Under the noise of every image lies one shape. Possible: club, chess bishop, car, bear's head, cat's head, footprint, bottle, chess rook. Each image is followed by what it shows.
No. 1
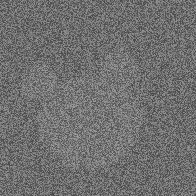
light bear's head
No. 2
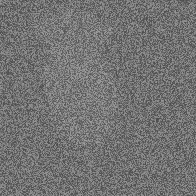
light footprint
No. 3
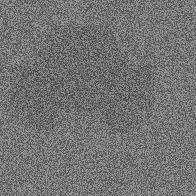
dark car
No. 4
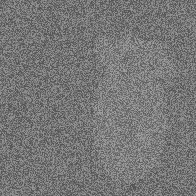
light footprint
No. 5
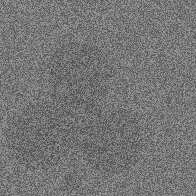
dark club
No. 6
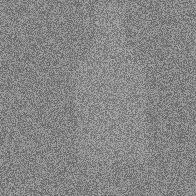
light bottle
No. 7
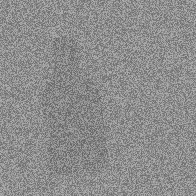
dark bottle
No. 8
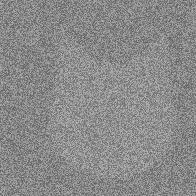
light cat's head
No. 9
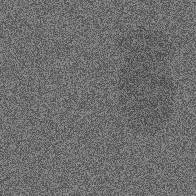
dark footprint
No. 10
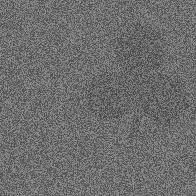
dark club
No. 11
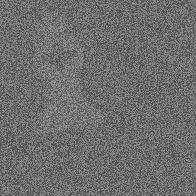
light chess bishop
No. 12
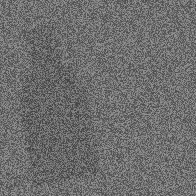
dark bottle
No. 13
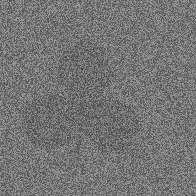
dark club
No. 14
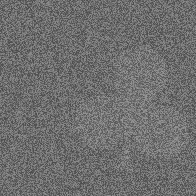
light club
